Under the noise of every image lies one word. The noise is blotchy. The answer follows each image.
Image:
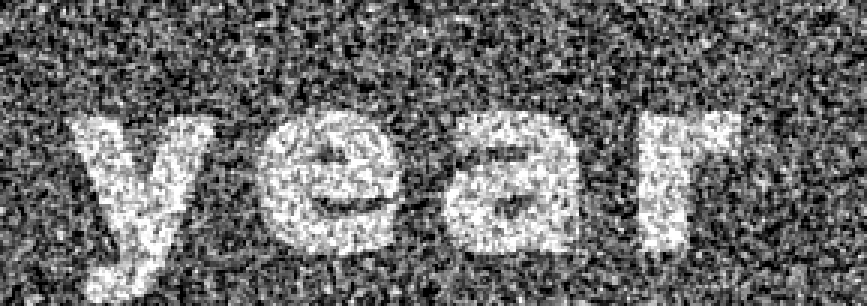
year
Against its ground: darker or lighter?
lighter
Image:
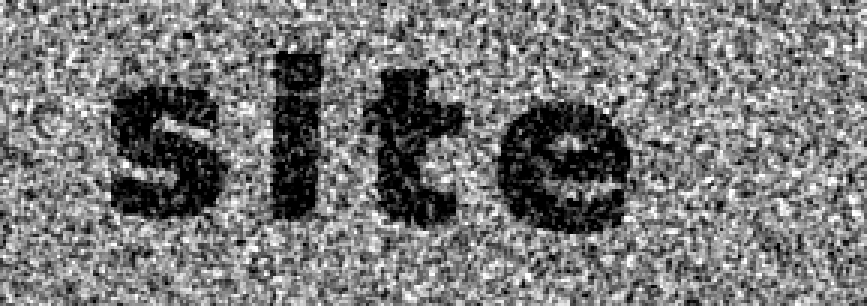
site
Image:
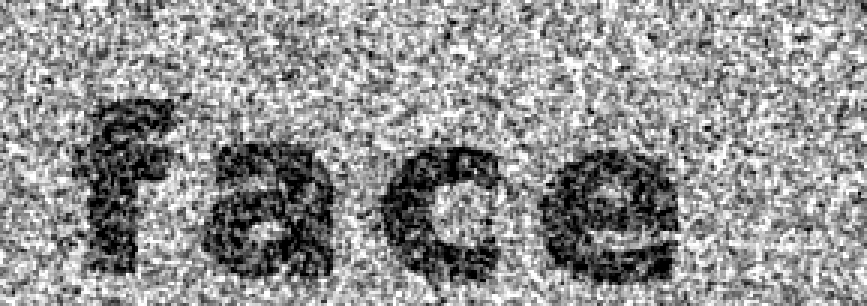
face
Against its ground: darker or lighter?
darker
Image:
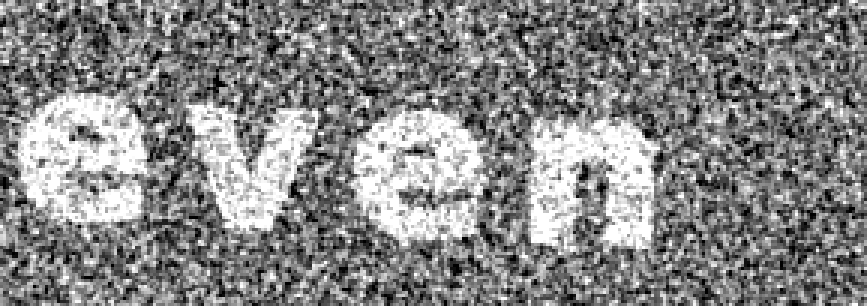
even
